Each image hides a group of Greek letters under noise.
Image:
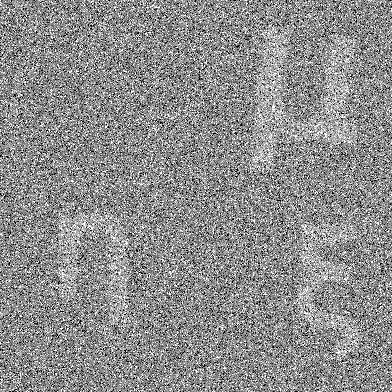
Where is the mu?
top right
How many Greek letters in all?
3
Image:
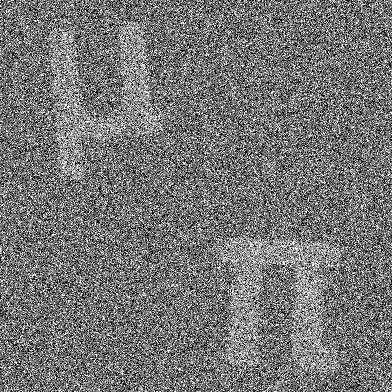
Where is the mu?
top left
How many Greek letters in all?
2
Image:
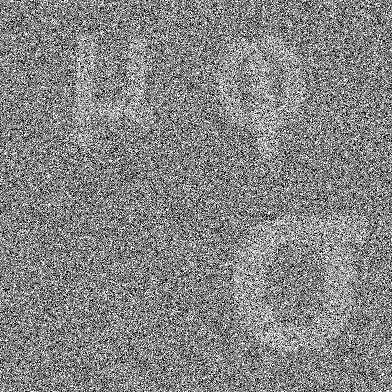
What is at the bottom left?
nothing
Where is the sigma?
bottom right
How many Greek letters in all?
3
